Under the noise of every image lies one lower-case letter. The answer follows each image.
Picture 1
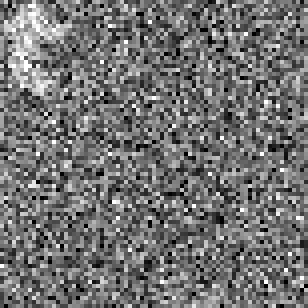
t
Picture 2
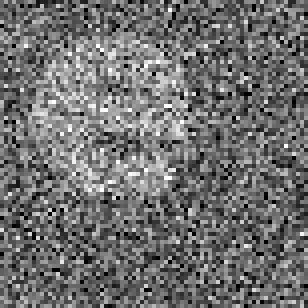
e
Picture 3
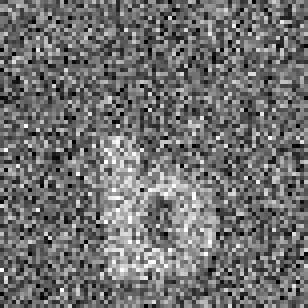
b
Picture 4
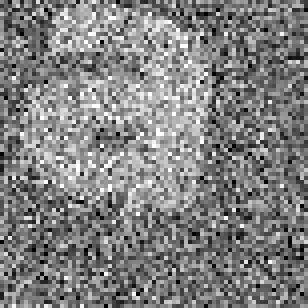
a
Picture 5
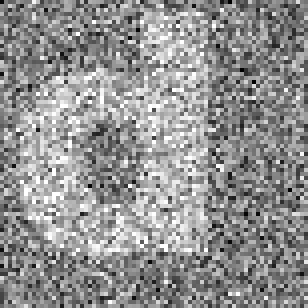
d
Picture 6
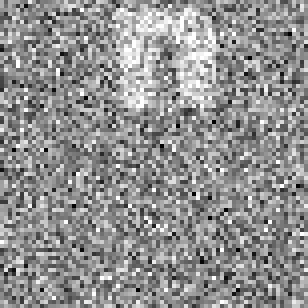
n
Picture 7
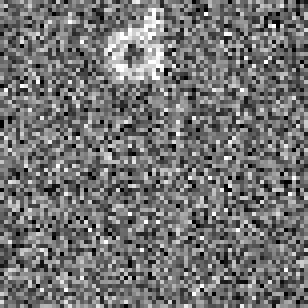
d
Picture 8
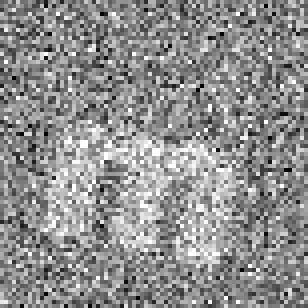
m
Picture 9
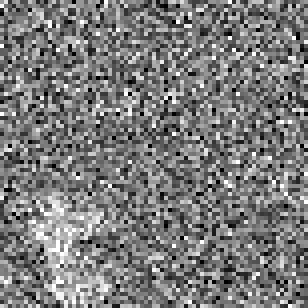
t
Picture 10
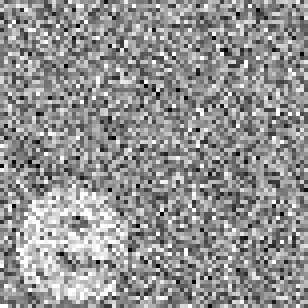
e
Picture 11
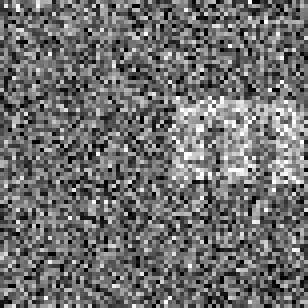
m
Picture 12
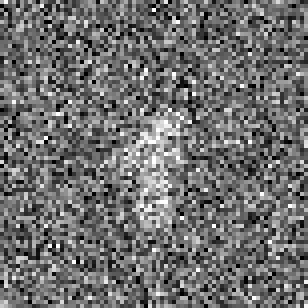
f
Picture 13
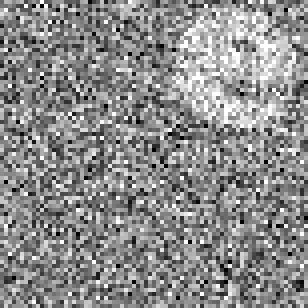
e
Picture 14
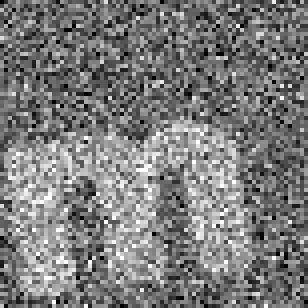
m
